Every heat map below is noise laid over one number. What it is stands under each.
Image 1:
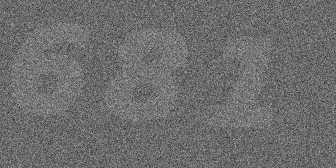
681
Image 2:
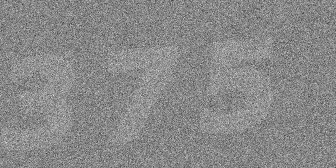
375
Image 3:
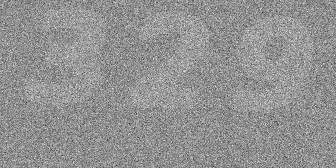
329
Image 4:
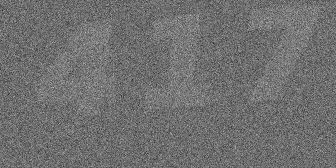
417
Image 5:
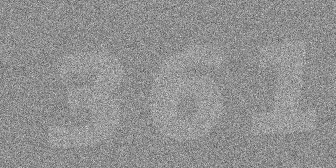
361
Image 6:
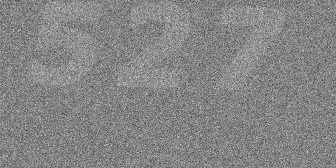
527
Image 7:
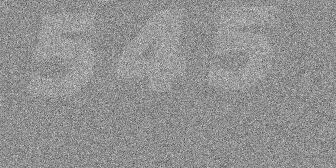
545
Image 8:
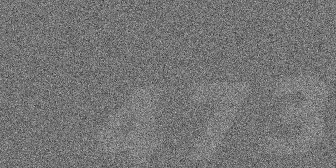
473
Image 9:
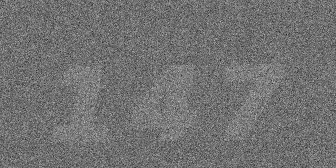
147
